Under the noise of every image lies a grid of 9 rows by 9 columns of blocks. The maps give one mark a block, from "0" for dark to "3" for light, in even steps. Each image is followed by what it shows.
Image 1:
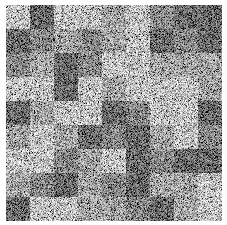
303323100
012123010
120133222
330323332
023301330
232010231
331230100
210210223
033221023
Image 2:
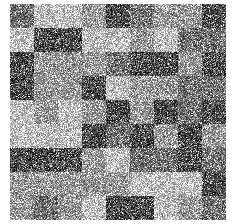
133201220
300332311
022210020
022032211
323202010
333010202
000231101
222223330
212300321
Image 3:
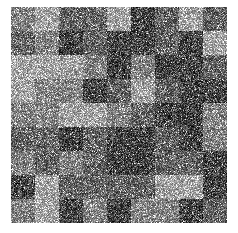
231130131
120100103
333202001
322013100
223321002
110100102
212100110
031111330
230202201
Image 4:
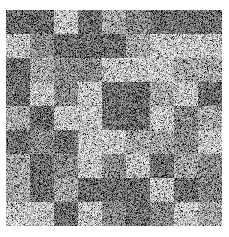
003021000
310002333
021133322
031300230
203300312
010332213
201313021
202000301
330310132
